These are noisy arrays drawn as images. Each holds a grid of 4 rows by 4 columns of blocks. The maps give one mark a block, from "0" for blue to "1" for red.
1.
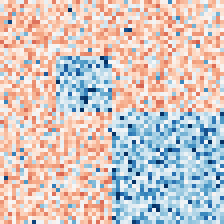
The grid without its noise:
1 1 1 1
1 0 1 1
1 1 0 0
1 1 0 0
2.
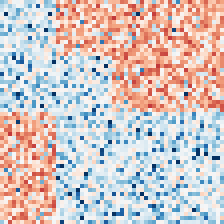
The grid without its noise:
0 1 1 1
0 0 1 1
1 0 0 0
1 0 0 0
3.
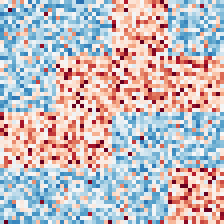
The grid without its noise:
0 0 1 0
0 1 1 1
1 1 0 0
0 0 0 1
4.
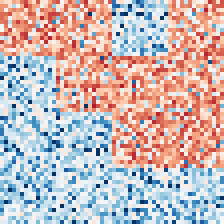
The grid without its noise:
1 1 0 1
0 1 1 1
0 0 1 1
0 0 0 0
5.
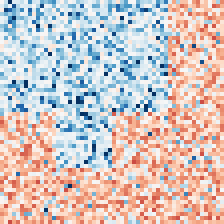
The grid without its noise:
0 0 0 1
0 0 0 1
1 0 1 1
1 1 1 1
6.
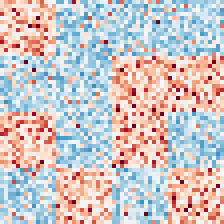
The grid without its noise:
1 0 0 0
0 0 1 1
1 0 1 0
0 1 0 1
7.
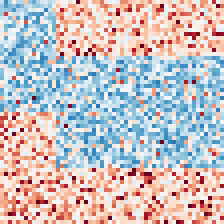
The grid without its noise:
0 1 1 1
0 0 0 0
1 0 0 0
1 1 1 1
